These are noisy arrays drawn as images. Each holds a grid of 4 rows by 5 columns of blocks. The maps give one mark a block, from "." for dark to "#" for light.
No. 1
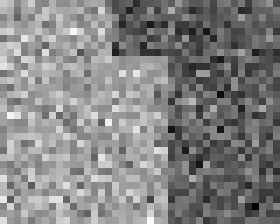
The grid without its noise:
# # . . .
# # # . .
# # # . .
# # # . .
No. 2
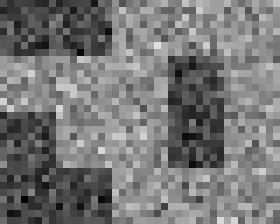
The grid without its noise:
. . # # #
# # # . #
. # # . #
. . # # #
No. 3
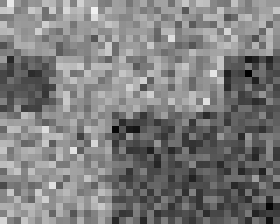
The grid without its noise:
# # # # #
. # # # .
# # . . .
# # . . .
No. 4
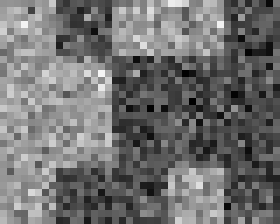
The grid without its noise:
# . # # .
# # . . .
# # . . .
# . . # .
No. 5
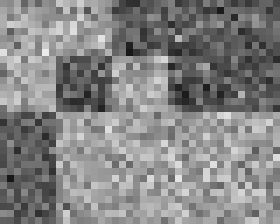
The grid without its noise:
# # . . .
# . # . .
. # # # #
. # # # #
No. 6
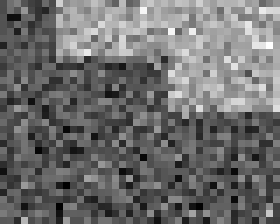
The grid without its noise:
. # # # #
. . . # #
. . . . .
. . . . .
